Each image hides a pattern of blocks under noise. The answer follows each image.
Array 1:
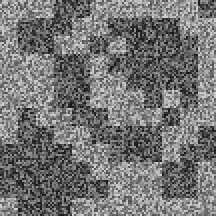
mirrored about the diagonal from the bottom left
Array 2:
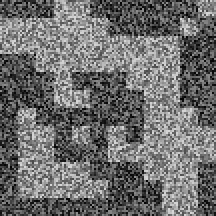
mirrored about the diagonal from the bottom left
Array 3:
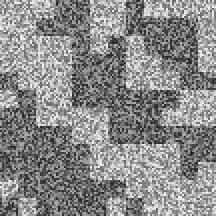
mirrored about the diagonal from the bottom left
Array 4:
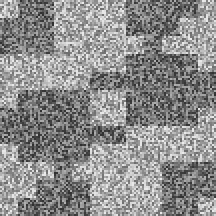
the same after a half turn
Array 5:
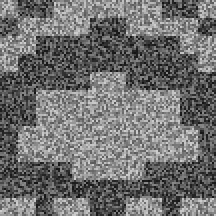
left and right mirror each other
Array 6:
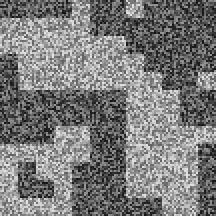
mirrored about the diagonal from the bottom left
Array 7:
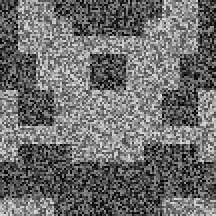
left and right mirror each other
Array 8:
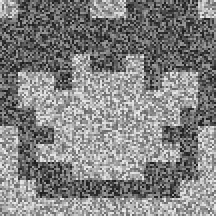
left and right mirror each other
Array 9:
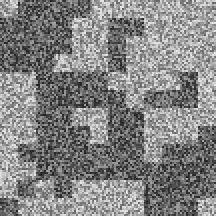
mirrored about the diagonal from the bottom left
